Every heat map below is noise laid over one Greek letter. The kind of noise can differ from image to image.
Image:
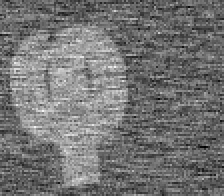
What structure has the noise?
streaked along the rows
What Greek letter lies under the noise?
phi
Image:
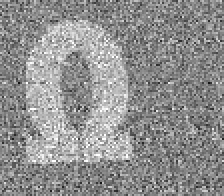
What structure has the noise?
rows of uneven size
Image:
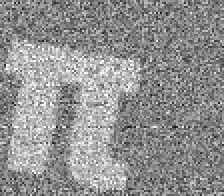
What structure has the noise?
rows of uneven size
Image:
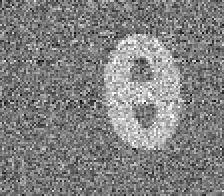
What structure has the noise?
rows of uneven size
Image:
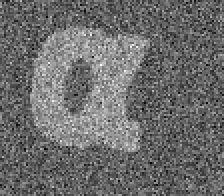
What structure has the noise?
independent entries
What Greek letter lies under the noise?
alpha
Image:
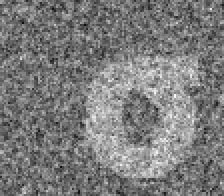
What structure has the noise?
blotchy
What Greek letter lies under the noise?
sigma
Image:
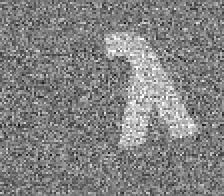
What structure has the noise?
rows of uneven size
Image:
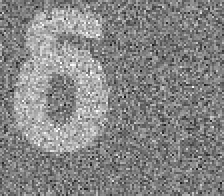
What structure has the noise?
low rank plus noise
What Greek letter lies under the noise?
delta
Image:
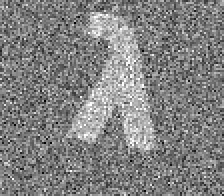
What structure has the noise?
independent entries
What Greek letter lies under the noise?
lambda
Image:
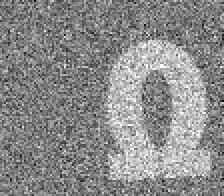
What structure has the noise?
low rank plus noise
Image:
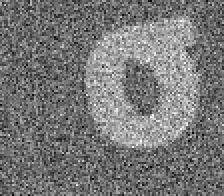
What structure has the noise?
independent entries
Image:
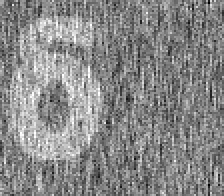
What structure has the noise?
streaked along the columns
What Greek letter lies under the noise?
delta
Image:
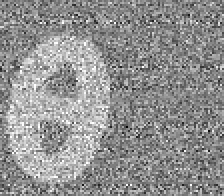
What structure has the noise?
rows of uneven size
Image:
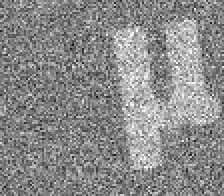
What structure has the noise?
low rank plus noise
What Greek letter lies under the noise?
mu
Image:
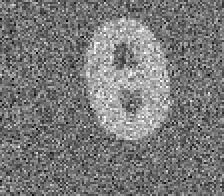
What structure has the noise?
low rank plus noise
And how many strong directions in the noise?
five to eight
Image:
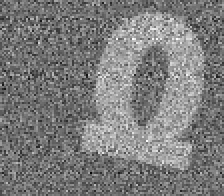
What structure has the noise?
rows of uneven size
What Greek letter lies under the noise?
omega
